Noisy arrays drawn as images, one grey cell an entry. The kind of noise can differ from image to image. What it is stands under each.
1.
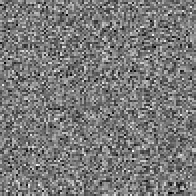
low rank plus noise
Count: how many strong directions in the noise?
five to eight
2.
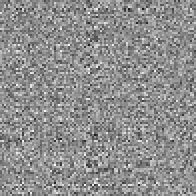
low rank plus noise
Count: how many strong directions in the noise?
three or four
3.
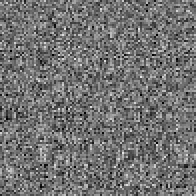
low rank plus noise
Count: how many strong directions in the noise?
three or four
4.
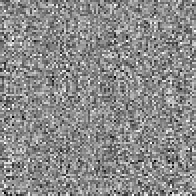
low rank plus noise
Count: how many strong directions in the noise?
five to eight
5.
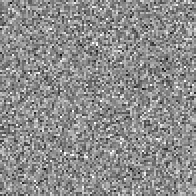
independent entries
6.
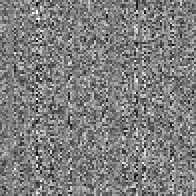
columns of uneven size
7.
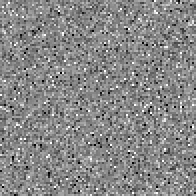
heavy tails
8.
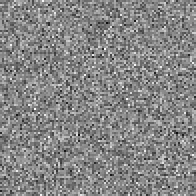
independent entries
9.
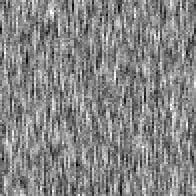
streaked along the columns
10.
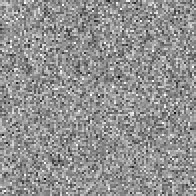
independent entries
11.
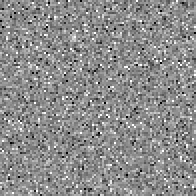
heavy tails
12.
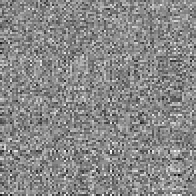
low rank plus noise
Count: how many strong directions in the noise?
one
